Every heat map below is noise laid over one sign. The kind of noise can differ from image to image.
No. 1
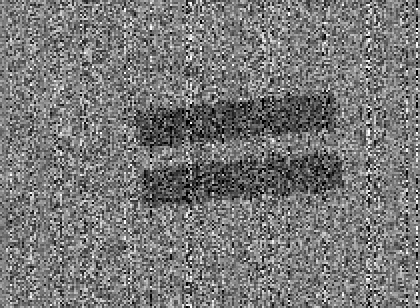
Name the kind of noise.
columns of uneven size
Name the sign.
equals sign
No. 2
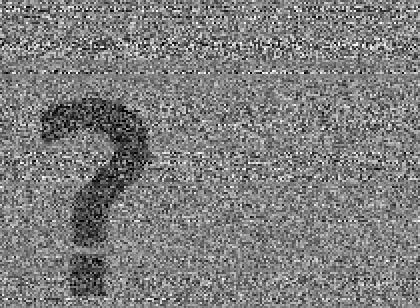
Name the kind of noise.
rows of uneven size
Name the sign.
question mark
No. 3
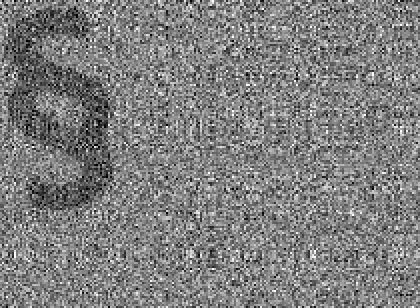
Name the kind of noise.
low rank plus noise
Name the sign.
section sign
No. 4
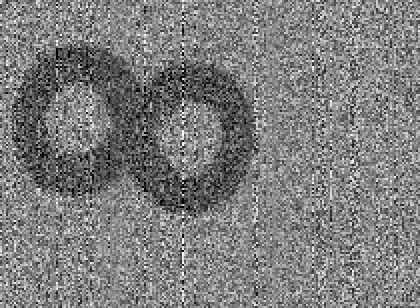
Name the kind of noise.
columns of uneven size
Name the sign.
infinity sign
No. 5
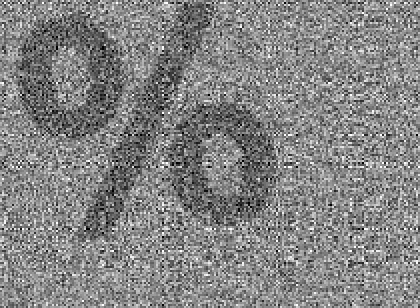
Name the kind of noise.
low rank plus noise
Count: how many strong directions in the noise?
two
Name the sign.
percent sign
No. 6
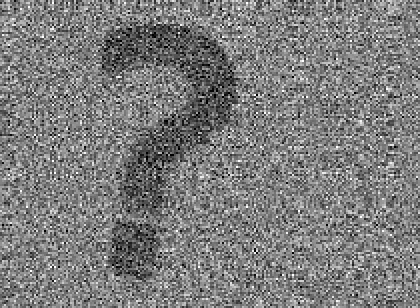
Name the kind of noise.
low rank plus noise
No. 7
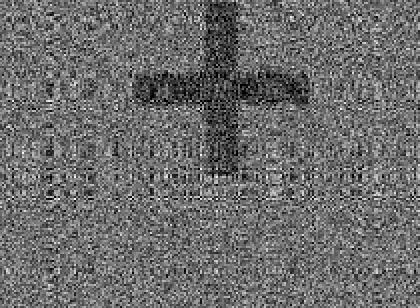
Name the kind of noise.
low rank plus noise
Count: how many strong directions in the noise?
one
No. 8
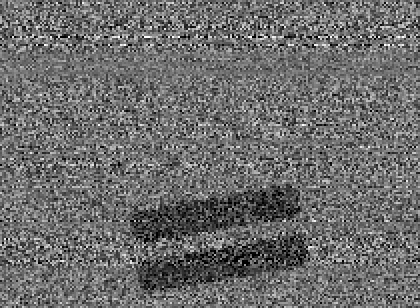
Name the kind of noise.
rows of uneven size
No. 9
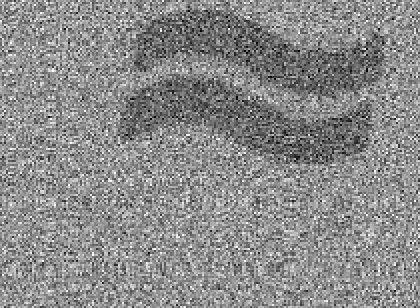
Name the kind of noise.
low rank plus noise
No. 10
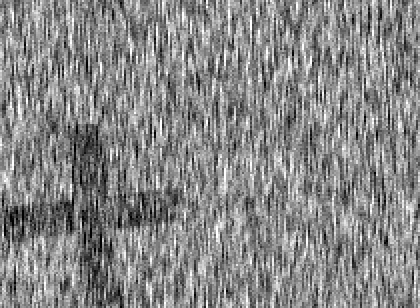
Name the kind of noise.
streaked along the columns
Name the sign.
plus sign
